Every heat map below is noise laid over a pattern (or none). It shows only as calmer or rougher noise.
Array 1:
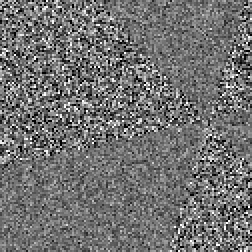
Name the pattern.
spokes from one point
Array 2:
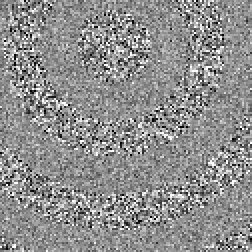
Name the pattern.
rings round one point
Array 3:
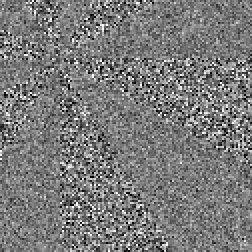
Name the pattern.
spokes from one point
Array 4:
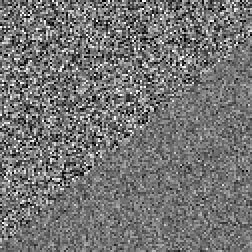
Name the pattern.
a sharp edge
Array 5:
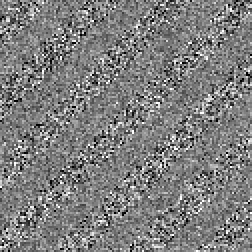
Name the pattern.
diagonal stripes
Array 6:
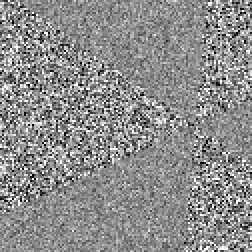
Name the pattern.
spokes from one point
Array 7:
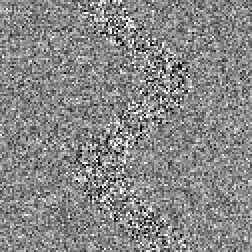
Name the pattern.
a wavy band
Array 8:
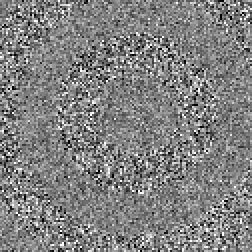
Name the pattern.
rings round one point
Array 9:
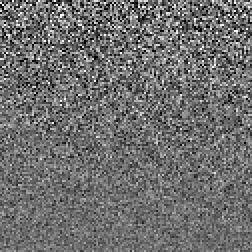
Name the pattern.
a smooth slope
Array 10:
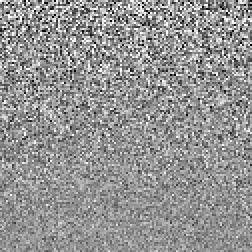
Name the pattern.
a smooth slope
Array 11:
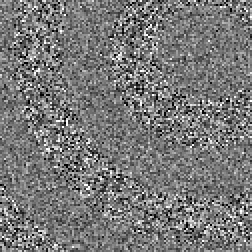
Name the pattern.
rings round one point
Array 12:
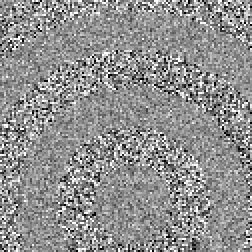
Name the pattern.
rings round one point
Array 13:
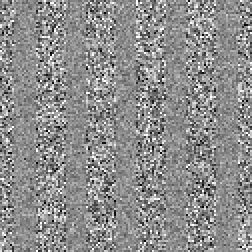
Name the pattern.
vertical stripes
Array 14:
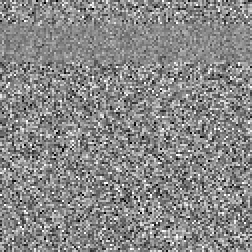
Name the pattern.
one horizontal stripe
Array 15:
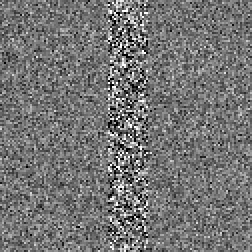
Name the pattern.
one vertical stripe
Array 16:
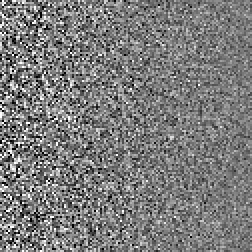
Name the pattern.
a smooth slope
